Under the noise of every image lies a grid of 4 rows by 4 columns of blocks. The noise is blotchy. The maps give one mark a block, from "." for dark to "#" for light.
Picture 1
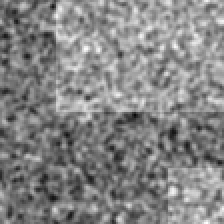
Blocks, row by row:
.###
.###
....
...#
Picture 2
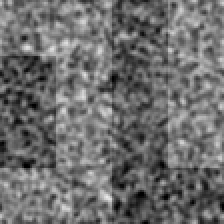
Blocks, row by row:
##.#
.#.#
.#.#
##..
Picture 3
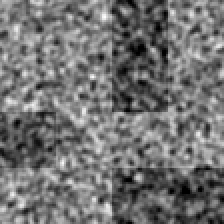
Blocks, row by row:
##.#
##.#
.###
##..
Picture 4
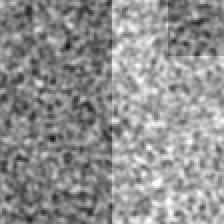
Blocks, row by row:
..#.
..##
..##
..##
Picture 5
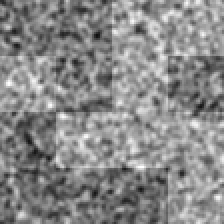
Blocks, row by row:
..##
#.#.
.###
...#
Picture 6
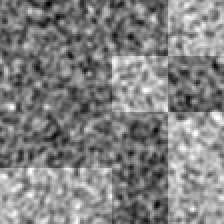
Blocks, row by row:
...#
..#.
...#
##.#
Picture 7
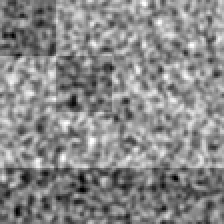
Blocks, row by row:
.###
#.##
####
....
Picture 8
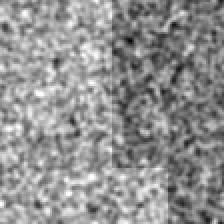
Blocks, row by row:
##..
##..
##..
###.
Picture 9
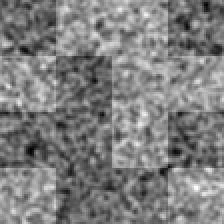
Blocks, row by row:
.##.
#.##
..#.
#..#
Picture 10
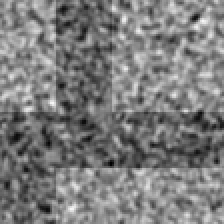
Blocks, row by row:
#.##
#.##
....
.###
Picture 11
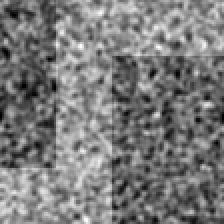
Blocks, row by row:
.###
.#..
.#..
##..
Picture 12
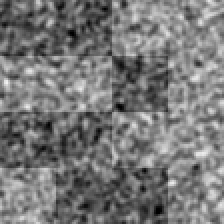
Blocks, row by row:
..##
##.#
..##
#..#
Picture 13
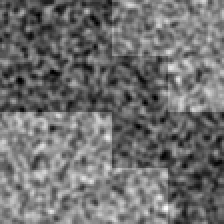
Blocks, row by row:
..##
...#
##..
###.
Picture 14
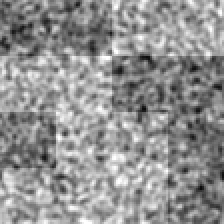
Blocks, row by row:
..##
##..
.##.
###.
